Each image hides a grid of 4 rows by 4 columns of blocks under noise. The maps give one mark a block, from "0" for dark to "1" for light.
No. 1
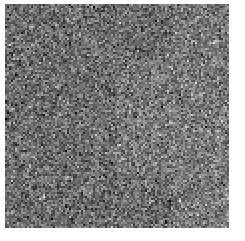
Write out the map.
0 0 0 1
0 0 1 1
0 0 1 1
0 0 0 1
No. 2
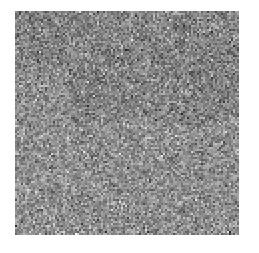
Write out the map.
0 0 0 0
1 0 0 0
1 1 1 1
1 1 1 1
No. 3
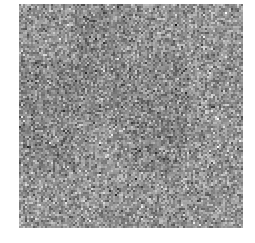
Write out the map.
1 0 1 1
0 0 0 1
0 1 0 1
1 1 1 1
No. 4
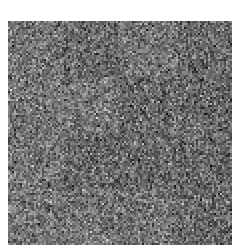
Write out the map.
1 0 1 0
1 1 0 0
1 0 0 0
1 1 1 0
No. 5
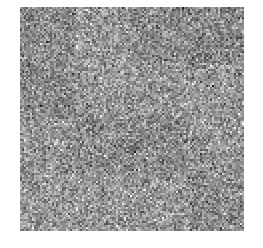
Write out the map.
0 1 0 0
0 1 1 1
1 0 0 1
1 1 1 0
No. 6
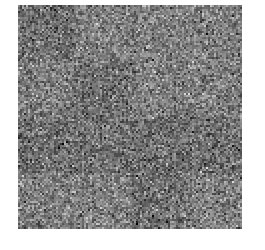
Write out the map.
0 1 1 1
1 0 1 1
0 0 0 0
1 1 0 1
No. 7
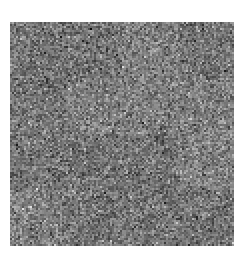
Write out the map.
0 0 1 0
0 1 1 1
0 0 0 1
1 0 0 0
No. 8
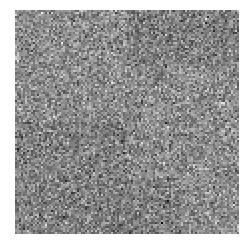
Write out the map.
1 1 0 0
1 1 1 1
0 0 1 1
0 0 0 1
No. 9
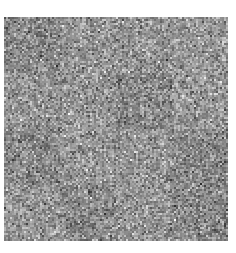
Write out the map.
0 1 1 1
1 1 0 1
0 1 1 0
1 0 1 0
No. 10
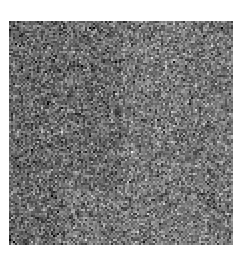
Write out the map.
0 0 1 1
0 0 1 1
0 0 1 1
0 1 1 1
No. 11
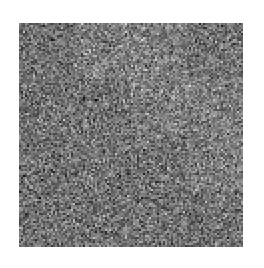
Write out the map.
0 1 1 0
0 0 1 1
0 0 0 1
0 0 0 0
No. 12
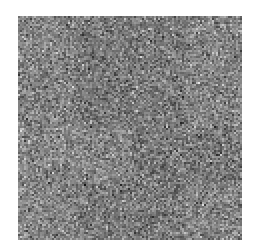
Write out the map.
1 0 0 1
1 0 0 1
1 1 0 0
1 0 0 1
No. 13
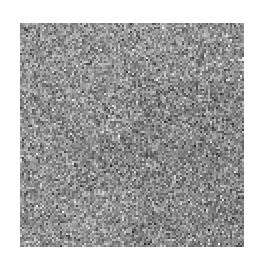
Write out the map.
1 1 1 1
1 1 0 0
1 0 0 0
1 1 0 0
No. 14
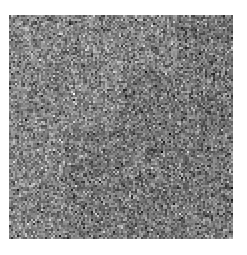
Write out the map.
1 1 1 0
1 1 0 0
1 0 0 0
1 0 0 0
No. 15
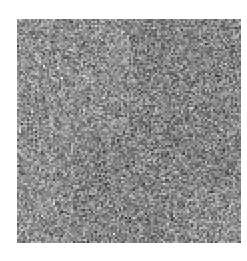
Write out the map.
1 1 0 0
1 1 0 0
1 0 0 0
1 0 0 1
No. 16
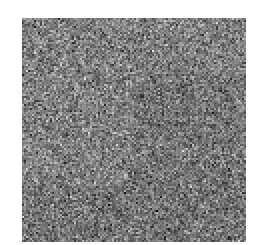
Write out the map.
1 1 1 1
1 1 0 0
1 1 0 0
0 0 0 0
